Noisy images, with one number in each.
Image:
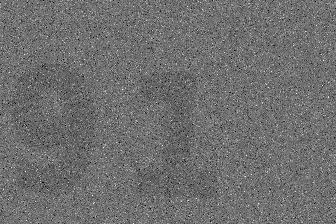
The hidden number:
91
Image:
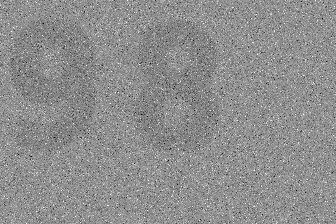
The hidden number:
98
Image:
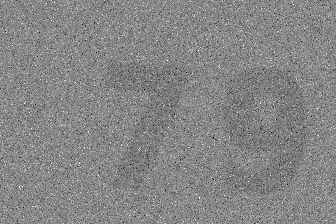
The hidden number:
79
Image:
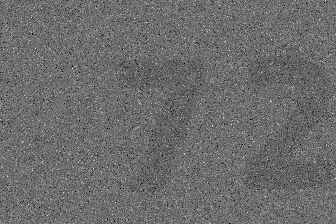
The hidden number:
72
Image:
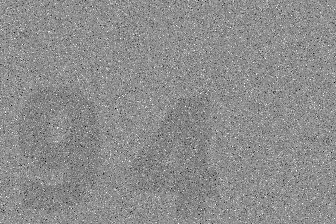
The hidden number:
94
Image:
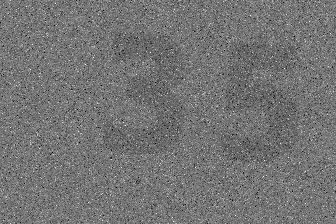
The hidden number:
35
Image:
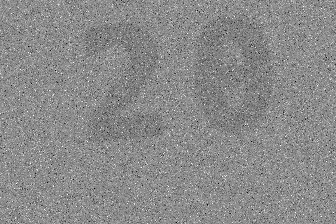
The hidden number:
20
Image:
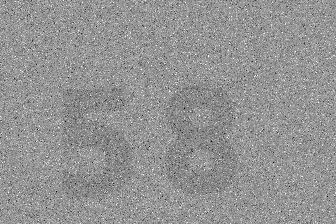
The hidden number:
58
